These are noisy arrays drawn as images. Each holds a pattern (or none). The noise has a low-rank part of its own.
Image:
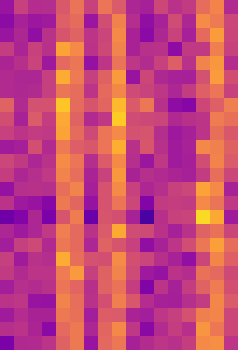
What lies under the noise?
bands of columns
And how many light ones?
3
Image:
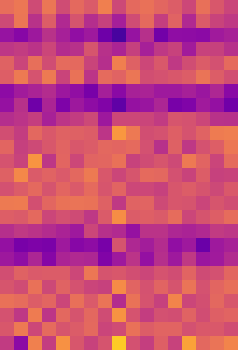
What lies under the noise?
bands of rows
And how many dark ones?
3
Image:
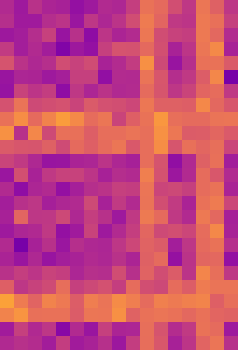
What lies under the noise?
bands of rows crossing bands of columns
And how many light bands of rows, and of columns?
2 and 2
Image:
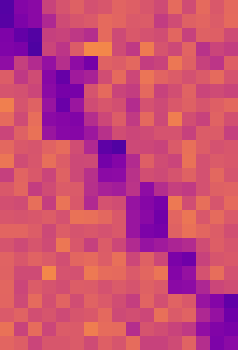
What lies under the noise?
blocks along the diagonal
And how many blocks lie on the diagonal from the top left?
6
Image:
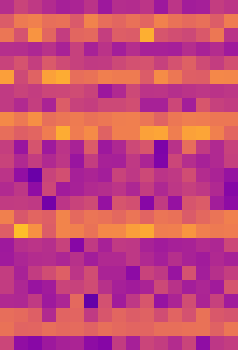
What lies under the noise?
bands of rows
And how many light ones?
5
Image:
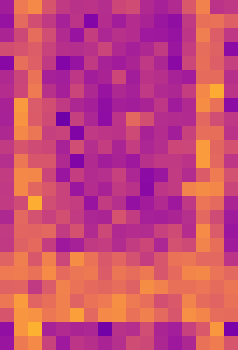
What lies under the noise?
bands of rows crossing bands of columns
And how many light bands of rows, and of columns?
1 and 2
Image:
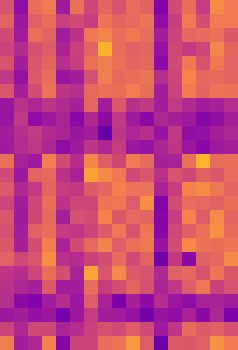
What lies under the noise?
bands of rows crossing bands of columns
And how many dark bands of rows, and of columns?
2 and 3
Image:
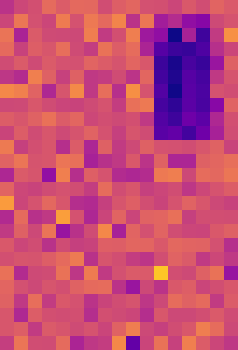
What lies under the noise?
one block
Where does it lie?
top right
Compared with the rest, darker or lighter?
darker
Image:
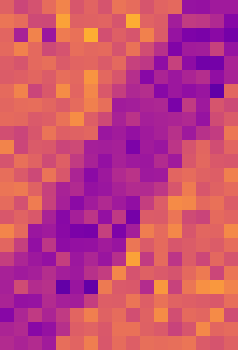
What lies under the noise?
a diagonal band
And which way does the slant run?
bottom left to top right
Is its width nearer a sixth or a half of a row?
a half
